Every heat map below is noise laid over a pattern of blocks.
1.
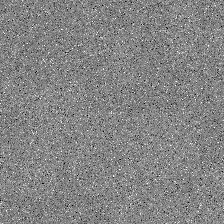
no symmetry
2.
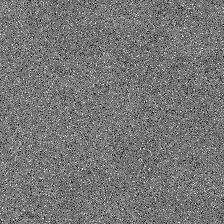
top and bottom mirror each other
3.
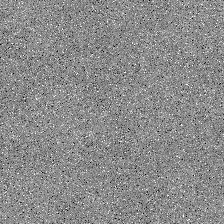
the same after a half turn
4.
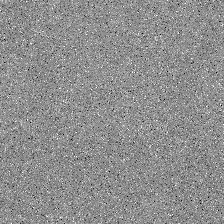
left and right mirror each other
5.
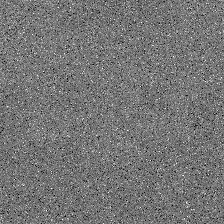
left and right mirror each other
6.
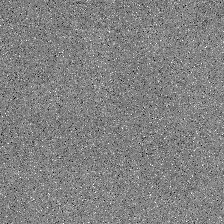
mirrored about the diagonal from the top left
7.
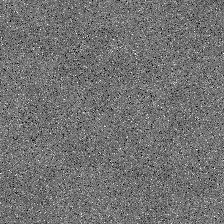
the same after a half turn
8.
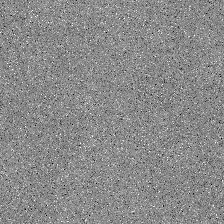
the same after a half turn
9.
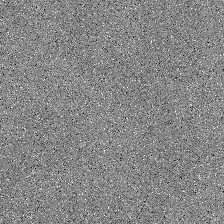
no symmetry
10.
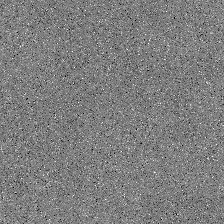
no symmetry
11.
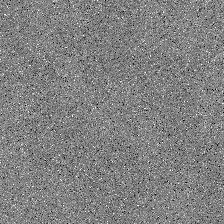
the same after a half turn
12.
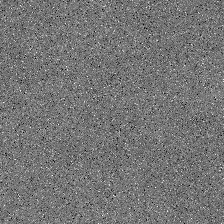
no symmetry
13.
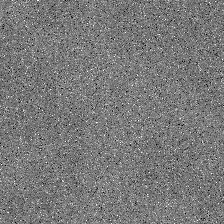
no symmetry
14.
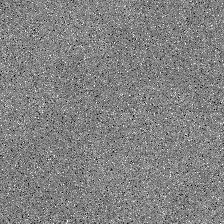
mirrored about the diagonal from the top left
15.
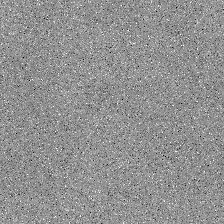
left and right mirror each other
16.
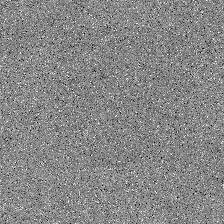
mirrored about the diagonal from the bottom left
